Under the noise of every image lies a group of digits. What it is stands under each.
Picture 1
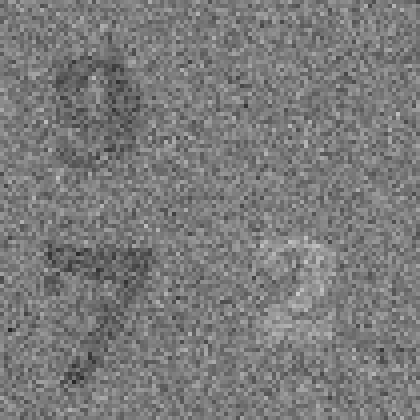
top left: dark 9; bottom left: dark 7; bottom right: light 2
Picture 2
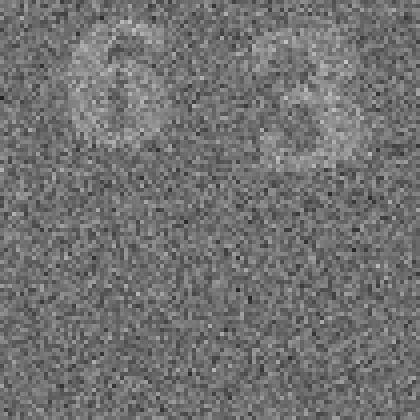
top left: light 6; top right: light 3
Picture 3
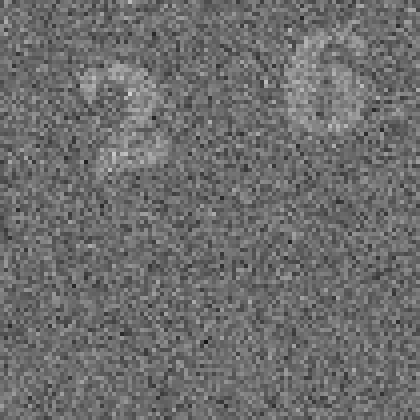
top left: light 2; top right: light 6
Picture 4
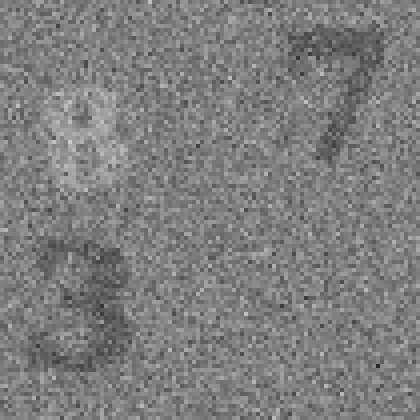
top left: light 8; top right: dark 7; bottom left: dark 3
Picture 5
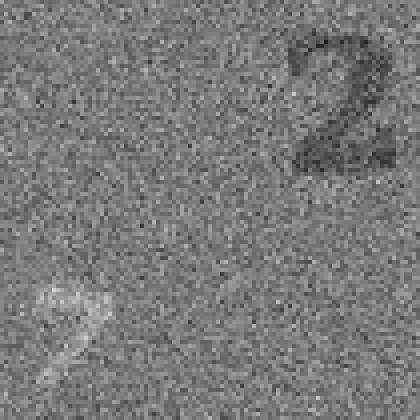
top right: dark 2; bottom left: light 7
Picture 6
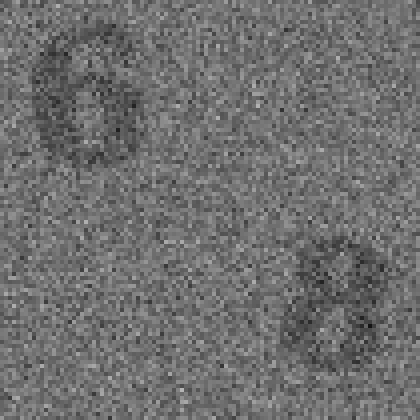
top left: dark 6; bottom right: dark 8
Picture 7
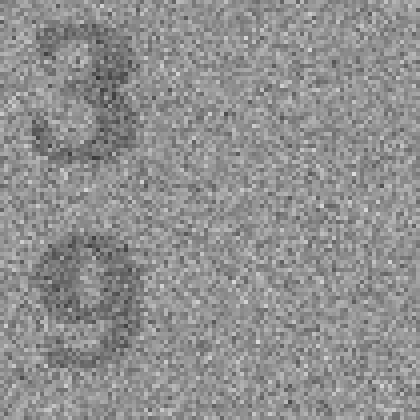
top left: dark 3; bottom left: dark 9
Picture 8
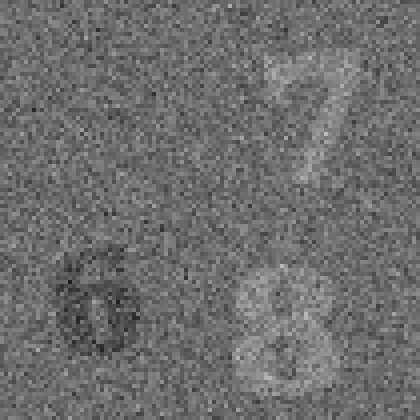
top right: light 7; bottom left: dark 6; bottom right: light 8
